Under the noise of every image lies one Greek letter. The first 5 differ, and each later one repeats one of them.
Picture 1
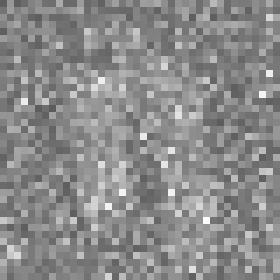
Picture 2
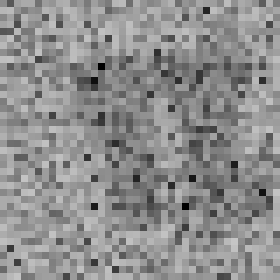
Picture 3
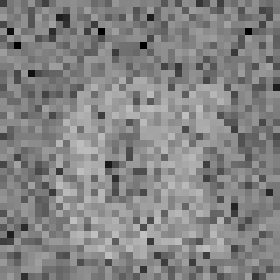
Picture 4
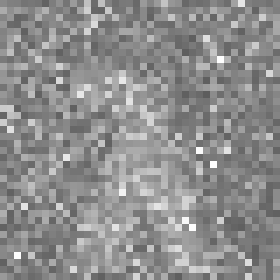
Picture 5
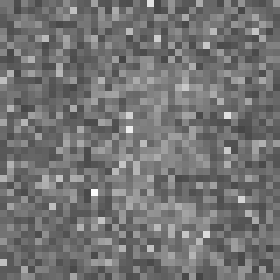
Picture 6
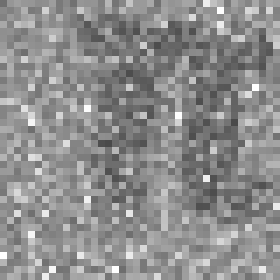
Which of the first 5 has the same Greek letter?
2
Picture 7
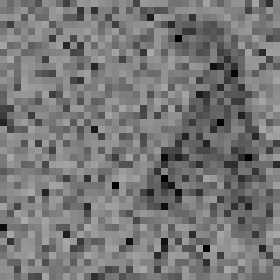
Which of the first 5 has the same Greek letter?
4
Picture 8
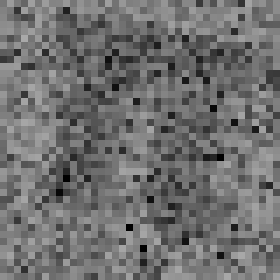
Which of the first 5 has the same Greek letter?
2
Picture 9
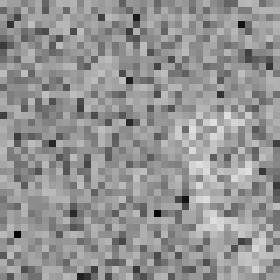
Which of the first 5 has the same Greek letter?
5
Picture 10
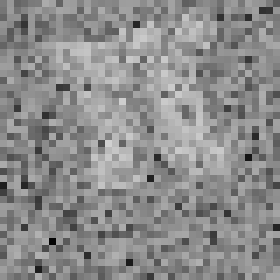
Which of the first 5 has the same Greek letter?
2
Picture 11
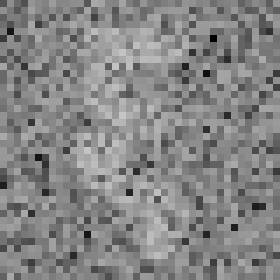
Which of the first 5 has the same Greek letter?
5
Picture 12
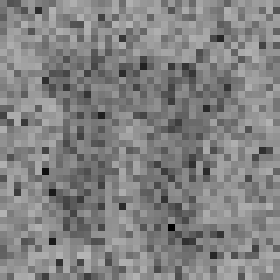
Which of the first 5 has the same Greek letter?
2
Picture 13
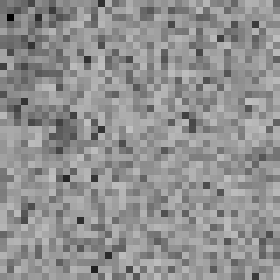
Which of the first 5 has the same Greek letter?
5
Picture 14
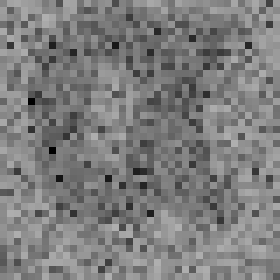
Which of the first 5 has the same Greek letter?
3
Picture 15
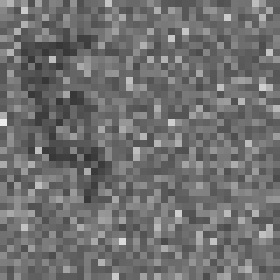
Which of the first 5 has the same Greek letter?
5
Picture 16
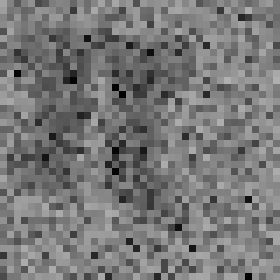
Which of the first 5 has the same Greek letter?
2
